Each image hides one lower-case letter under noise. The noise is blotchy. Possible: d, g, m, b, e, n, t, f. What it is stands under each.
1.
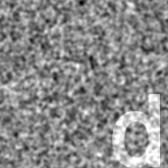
d
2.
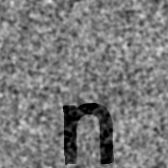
n
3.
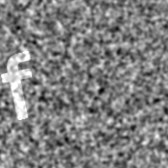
f
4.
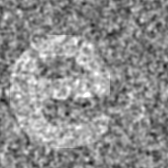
e
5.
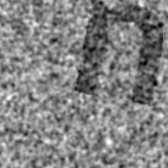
n
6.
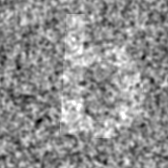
b
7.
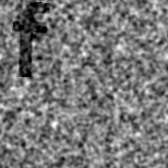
f
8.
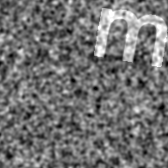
m
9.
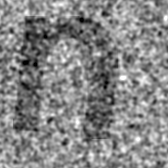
n
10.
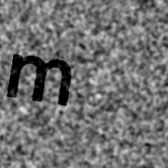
m
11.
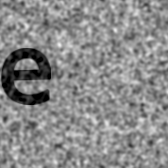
e
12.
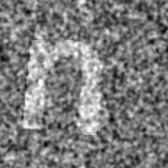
n
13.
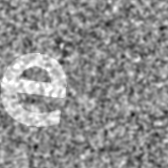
e
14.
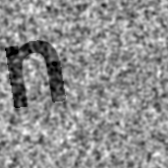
n
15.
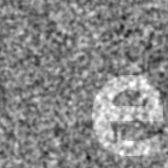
e
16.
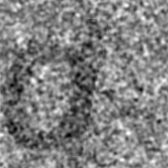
d
